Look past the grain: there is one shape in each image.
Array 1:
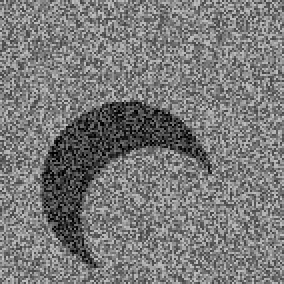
dark crescent
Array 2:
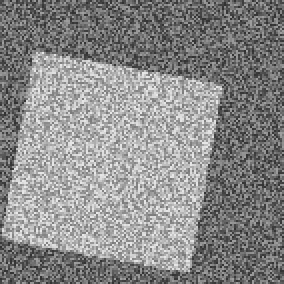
light square
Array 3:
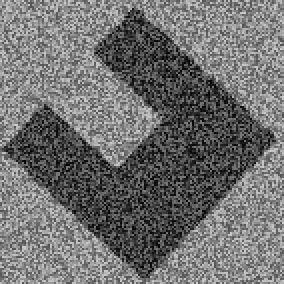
dark square with a notch
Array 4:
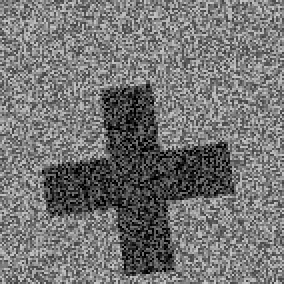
dark cross
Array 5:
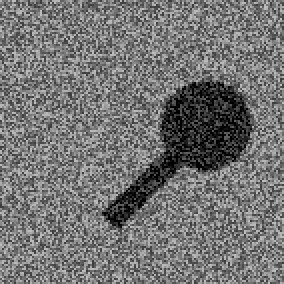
dark lollipop
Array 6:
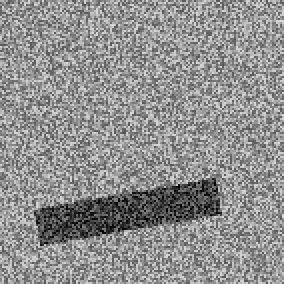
dark bar
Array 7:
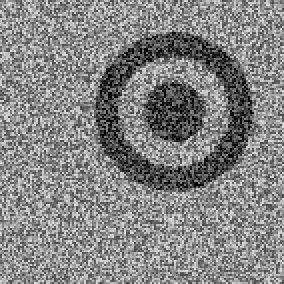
dark bullseye
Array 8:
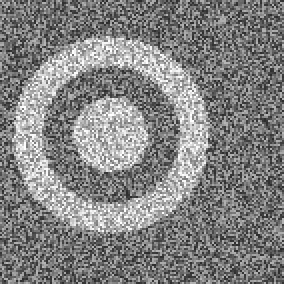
light bullseye
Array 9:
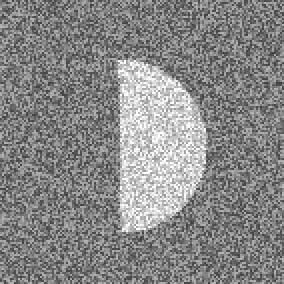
light half disc
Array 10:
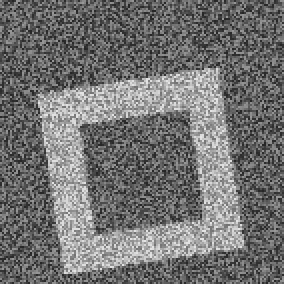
light square frame
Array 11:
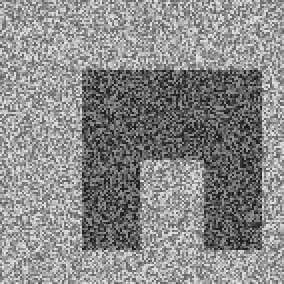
dark square with a notch
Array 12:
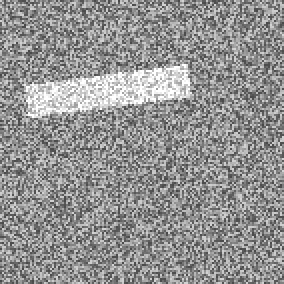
light bar
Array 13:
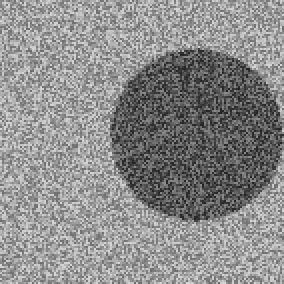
dark disc
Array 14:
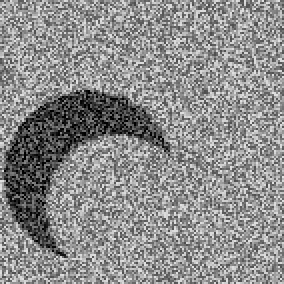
dark crescent
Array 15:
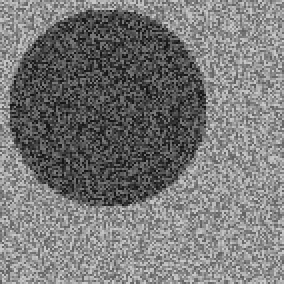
dark disc
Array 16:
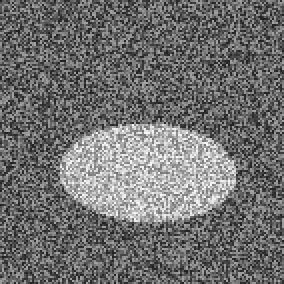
light ellipse
